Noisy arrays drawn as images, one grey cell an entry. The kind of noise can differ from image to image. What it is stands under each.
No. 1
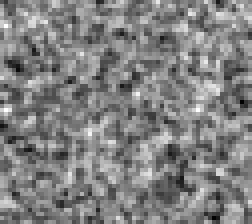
blotchy
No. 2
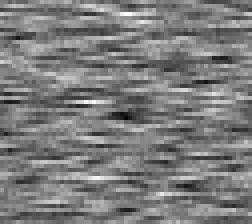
streaked along the rows
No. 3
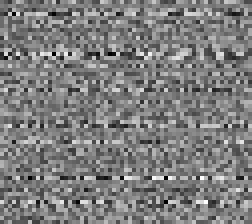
rows of uneven size
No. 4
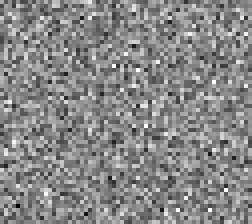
independent entries
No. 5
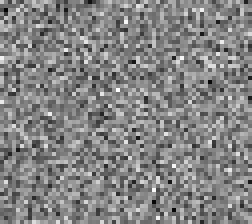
independent entries
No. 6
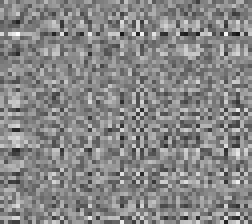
low rank plus noise
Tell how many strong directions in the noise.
one
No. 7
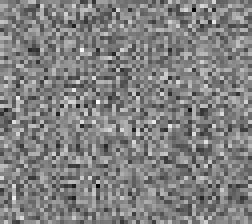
low rank plus noise
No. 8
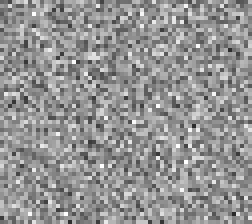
independent entries
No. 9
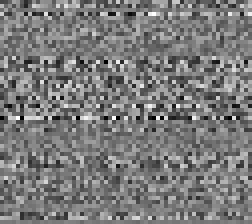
rows of uneven size
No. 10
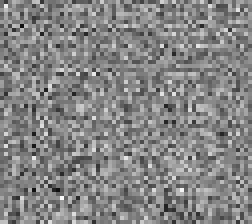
low rank plus noise
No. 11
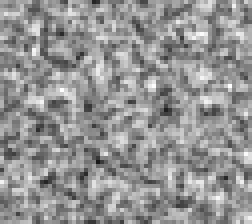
blotchy
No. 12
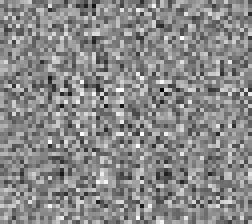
low rank plus noise
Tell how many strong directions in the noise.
five to eight
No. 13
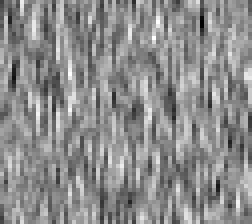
streaked along the columns
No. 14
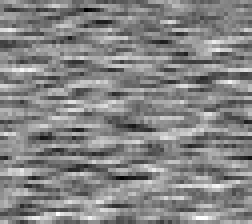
streaked along the rows
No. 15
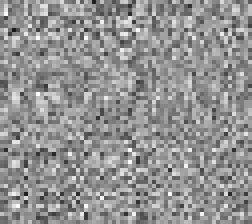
low rank plus noise
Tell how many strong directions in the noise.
three or four
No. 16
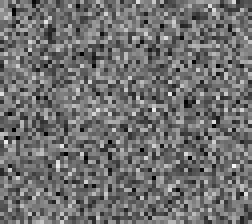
independent entries
